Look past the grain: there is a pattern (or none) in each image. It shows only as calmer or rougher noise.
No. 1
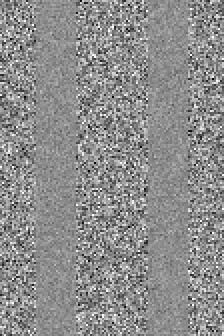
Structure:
vertical stripes
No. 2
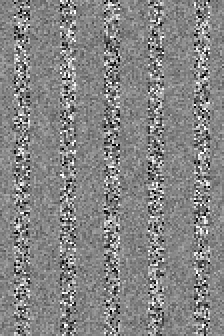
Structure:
vertical stripes
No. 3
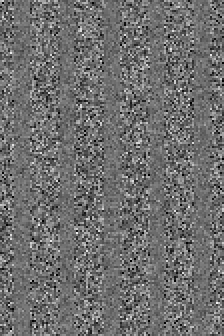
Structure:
vertical stripes
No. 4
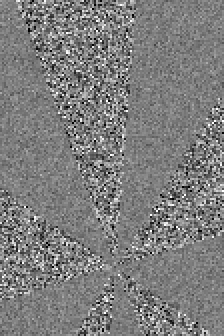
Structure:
spokes from one point
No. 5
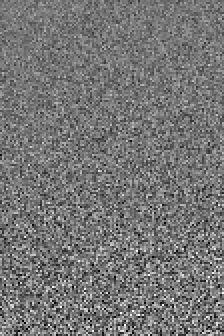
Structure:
a smooth slope
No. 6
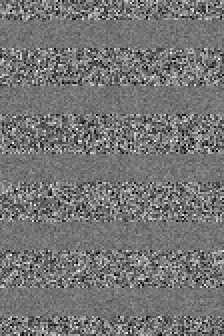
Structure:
horizontal stripes
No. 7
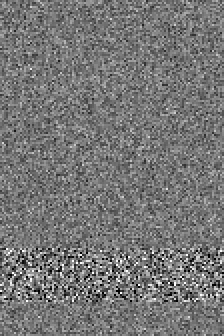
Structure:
one horizontal stripe
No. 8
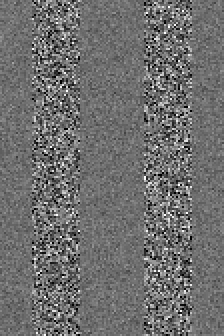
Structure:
vertical stripes
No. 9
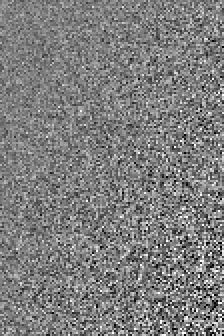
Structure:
a smooth slope
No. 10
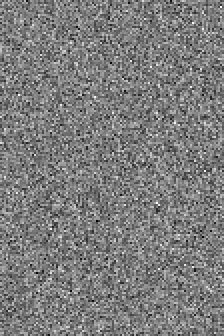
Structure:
only noise
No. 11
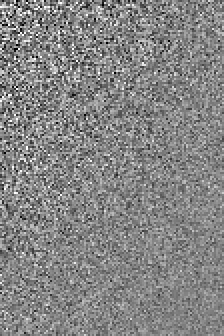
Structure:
a smooth slope
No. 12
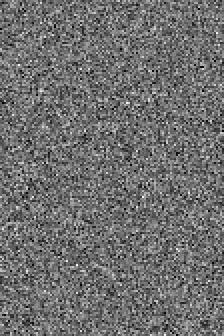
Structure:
only noise
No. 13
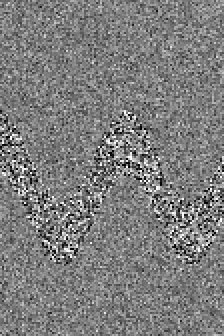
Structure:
a wavy band
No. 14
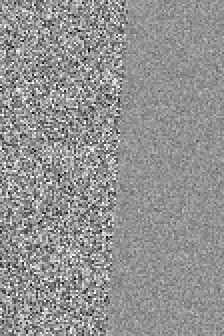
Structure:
a sharp edge
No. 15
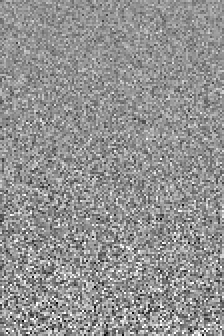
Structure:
a smooth slope
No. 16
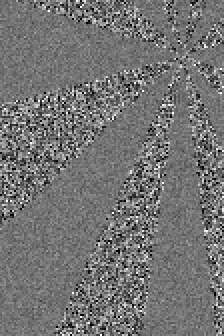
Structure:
spokes from one point
